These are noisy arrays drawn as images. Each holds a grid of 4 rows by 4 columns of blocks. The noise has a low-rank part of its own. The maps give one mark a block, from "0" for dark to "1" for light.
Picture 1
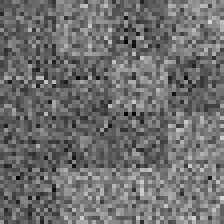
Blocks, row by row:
0 1 0 1
0 0 1 0
0 0 0 1
0 1 1 1
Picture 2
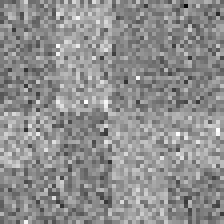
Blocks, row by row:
0 1 0 0
0 1 0 0
1 0 1 1
0 0 1 0
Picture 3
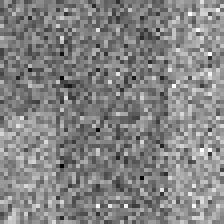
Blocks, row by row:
0 0 0 1
0 0 0 1
1 0 0 1
1 0 0 1
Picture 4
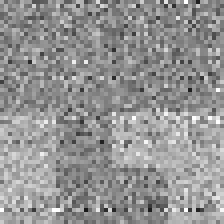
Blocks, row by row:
0 0 0 0
0 0 0 0
1 0 1 1
1 0 0 1
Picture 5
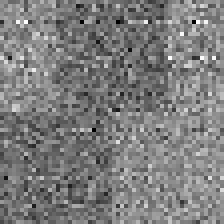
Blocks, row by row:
1 0 0 1
1 0 0 1
0 0 1 1
0 0 1 1
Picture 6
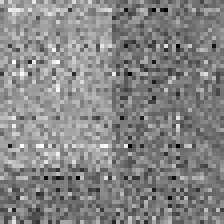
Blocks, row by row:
1 1 0 0
1 1 0 0
1 1 0 0
0 0 0 0
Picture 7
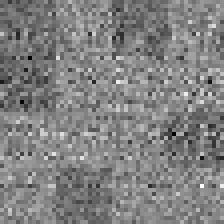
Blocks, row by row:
0 1 0 1
0 1 1 1
1 1 1 0
1 0 1 1
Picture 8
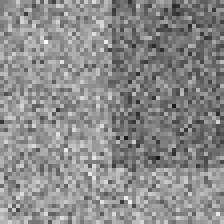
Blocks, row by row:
1 1 0 0
1 1 0 0
1 1 0 0
1 1 1 1
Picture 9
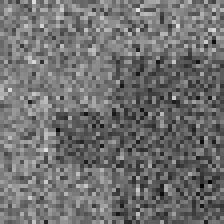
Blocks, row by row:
1 1 1 1
1 1 0 0
1 0 0 0
1 1 0 0
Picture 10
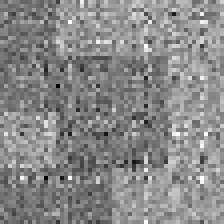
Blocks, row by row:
0 1 1 1
0 0 0 1
1 0 0 1
0 0 1 1
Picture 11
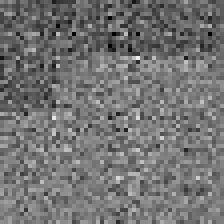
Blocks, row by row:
0 0 0 0
0 1 1 1
1 1 1 1
1 1 1 1
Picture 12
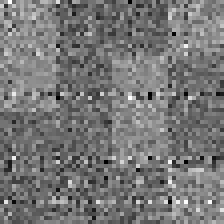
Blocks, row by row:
1 0 0 1
1 0 1 0
0 0 1 0
0 0 0 1
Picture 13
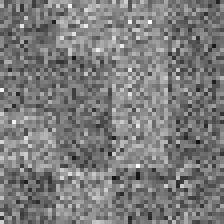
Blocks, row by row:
0 1 1 0
0 0 1 0
1 0 1 0
0 1 0 0
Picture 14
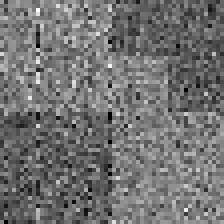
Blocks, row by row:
1 1 0 0
1 1 1 0
0 0 1 1
0 0 1 1
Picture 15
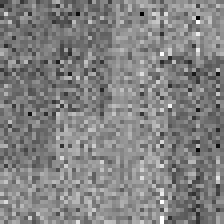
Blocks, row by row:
0 0 1 1
0 0 1 0
0 1 1 0
1 1 1 0
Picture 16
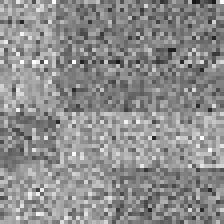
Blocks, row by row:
1 0 0 0
1 0 0 0
0 1 1 1
1 1 0 0
